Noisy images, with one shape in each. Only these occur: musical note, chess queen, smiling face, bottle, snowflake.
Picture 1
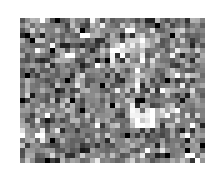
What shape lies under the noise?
musical note
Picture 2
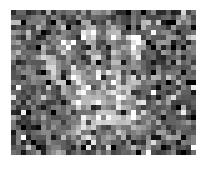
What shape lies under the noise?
chess queen
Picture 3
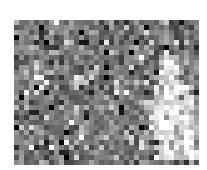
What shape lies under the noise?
bottle
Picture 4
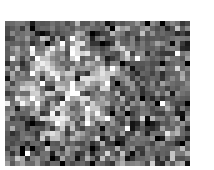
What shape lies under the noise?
snowflake
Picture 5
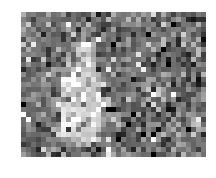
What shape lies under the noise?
bottle
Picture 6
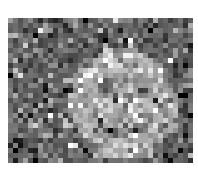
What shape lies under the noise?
smiling face
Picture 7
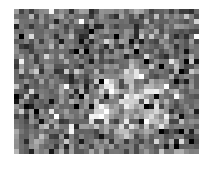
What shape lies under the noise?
snowflake
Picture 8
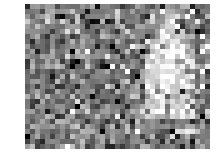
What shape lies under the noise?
bottle
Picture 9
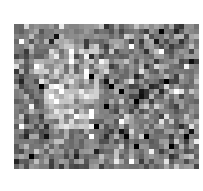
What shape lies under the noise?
chess queen
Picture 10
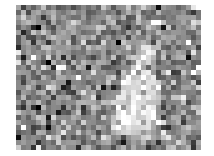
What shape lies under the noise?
bottle
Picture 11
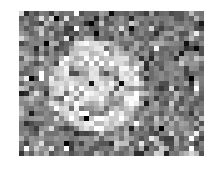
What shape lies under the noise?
smiling face
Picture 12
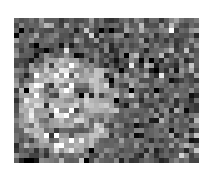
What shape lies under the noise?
smiling face
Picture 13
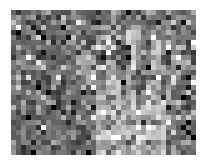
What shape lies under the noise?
chess queen
